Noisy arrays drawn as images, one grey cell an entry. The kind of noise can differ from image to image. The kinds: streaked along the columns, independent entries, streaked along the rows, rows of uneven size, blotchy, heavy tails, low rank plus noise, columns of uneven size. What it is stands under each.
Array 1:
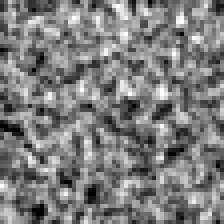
blotchy
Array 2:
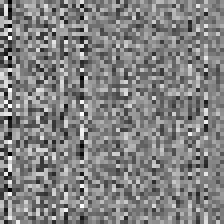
columns of uneven size
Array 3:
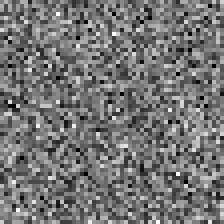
independent entries
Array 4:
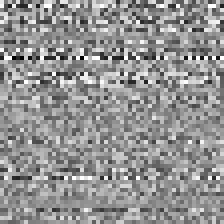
rows of uneven size
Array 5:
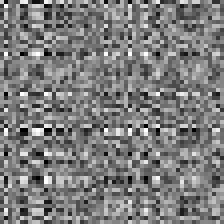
low rank plus noise
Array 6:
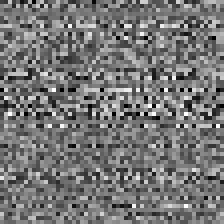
rows of uneven size
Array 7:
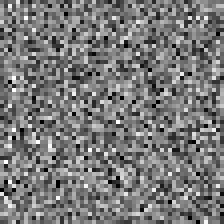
independent entries
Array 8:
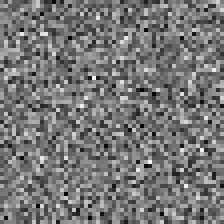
independent entries
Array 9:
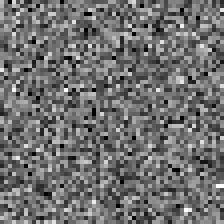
independent entries
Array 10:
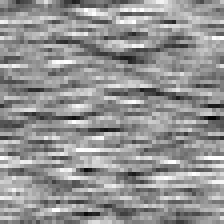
streaked along the rows
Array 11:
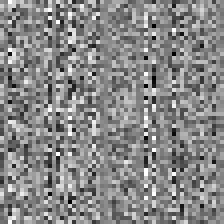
columns of uneven size
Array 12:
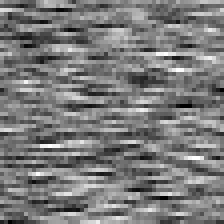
streaked along the rows
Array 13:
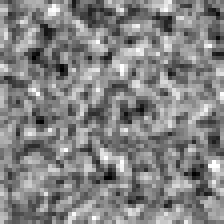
blotchy
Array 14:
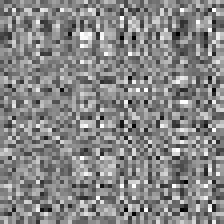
low rank plus noise
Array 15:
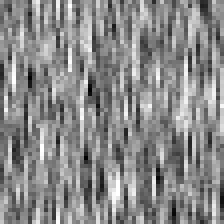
streaked along the columns
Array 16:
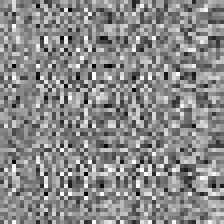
low rank plus noise
